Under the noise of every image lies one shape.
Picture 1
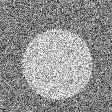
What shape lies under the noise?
disc
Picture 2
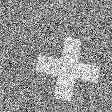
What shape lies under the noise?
cross
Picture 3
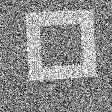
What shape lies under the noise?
square frame
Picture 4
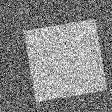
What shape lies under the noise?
square
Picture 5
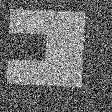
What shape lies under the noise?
square with a notch
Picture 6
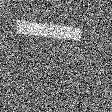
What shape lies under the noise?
bar
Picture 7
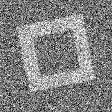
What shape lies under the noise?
square frame
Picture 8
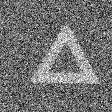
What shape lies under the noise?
triangle frame
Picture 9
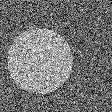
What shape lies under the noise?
disc
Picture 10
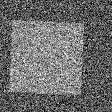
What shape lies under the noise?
square
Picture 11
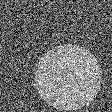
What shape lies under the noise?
disc
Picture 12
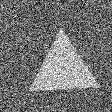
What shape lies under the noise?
triangle
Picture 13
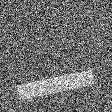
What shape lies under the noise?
bar
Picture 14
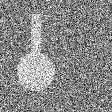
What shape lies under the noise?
lollipop
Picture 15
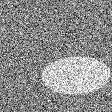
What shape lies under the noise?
ellipse
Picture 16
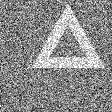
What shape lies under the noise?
triangle frame
